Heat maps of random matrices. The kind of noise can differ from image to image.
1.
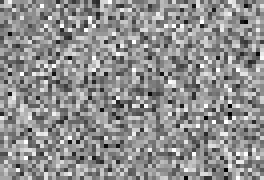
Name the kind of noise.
independent entries
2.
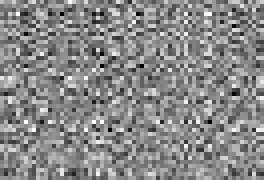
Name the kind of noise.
low rank plus noise
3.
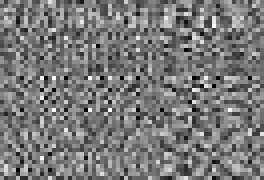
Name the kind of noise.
low rank plus noise
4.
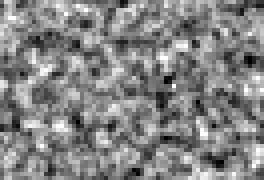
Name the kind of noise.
blotchy
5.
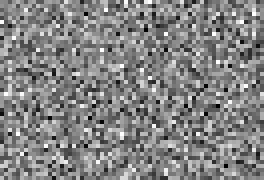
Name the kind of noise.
independent entries
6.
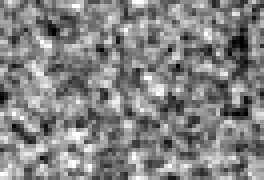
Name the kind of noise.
blotchy
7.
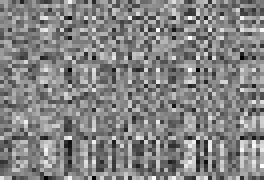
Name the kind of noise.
low rank plus noise
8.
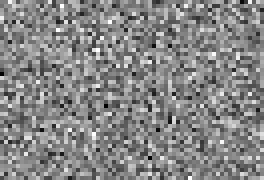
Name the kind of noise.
independent entries
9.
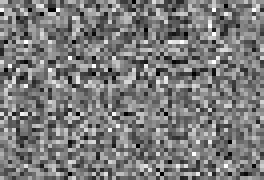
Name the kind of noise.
low rank plus noise
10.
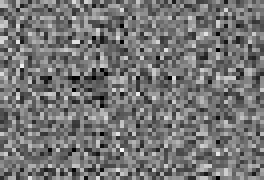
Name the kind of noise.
low rank plus noise
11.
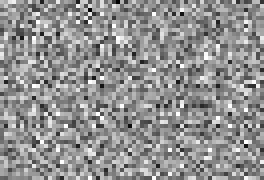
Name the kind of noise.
low rank plus noise
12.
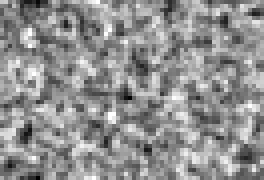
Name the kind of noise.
blotchy
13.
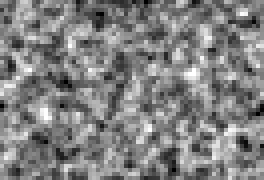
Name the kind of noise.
blotchy
